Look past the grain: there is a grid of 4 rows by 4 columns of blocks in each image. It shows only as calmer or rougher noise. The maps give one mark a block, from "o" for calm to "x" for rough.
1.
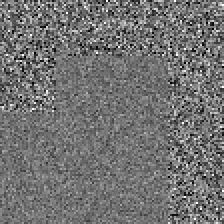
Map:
x x x x
x o o x
o o o x
o o o x
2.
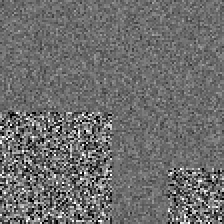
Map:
o o o o
o o o o
x x o o
x x o x
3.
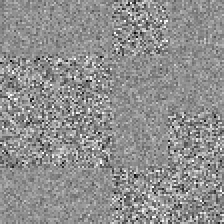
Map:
o o x o
x x o o
x x o x
o o x x
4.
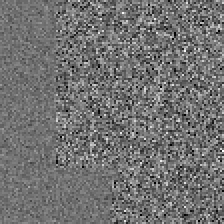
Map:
o x x x
o x x x
o x x x
o o x x
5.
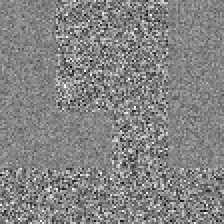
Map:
o x x o
o x x o
o o x o
x x x x
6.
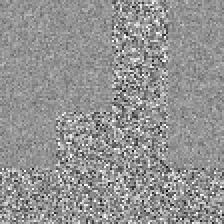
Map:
o o x o
o o x o
o x x o
x x x x
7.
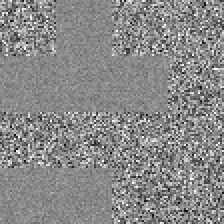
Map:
x o x x
o o o x
x x x x
o o x x
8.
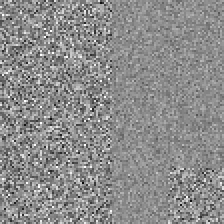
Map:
x x o o
x x o o
x x o o
x x o x
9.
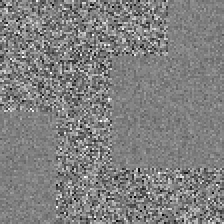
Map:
x x x o
x x o o
o x o o
o x x x
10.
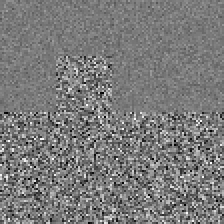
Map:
o o o o
o x o o
x x x x
x x x x
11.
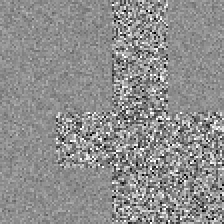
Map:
o o x o
o o x o
o x x x
o o x x
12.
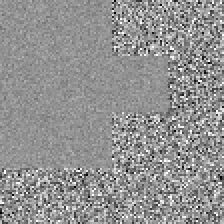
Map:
o o x x
o o o x
o o x x
x x x x
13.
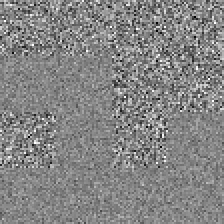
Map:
x x x x
o o x x
x o x o
o o o o
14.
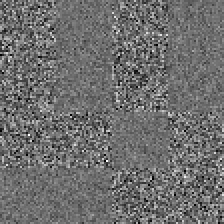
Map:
x o x o
x o x o
x x o x
o o x x
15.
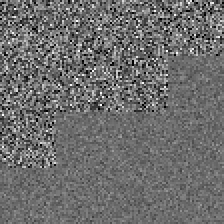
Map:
x x x x
x x x o
x o o o
o o o o
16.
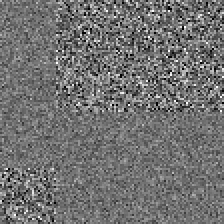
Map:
o x x x
o x x x
o o o o
x o o o
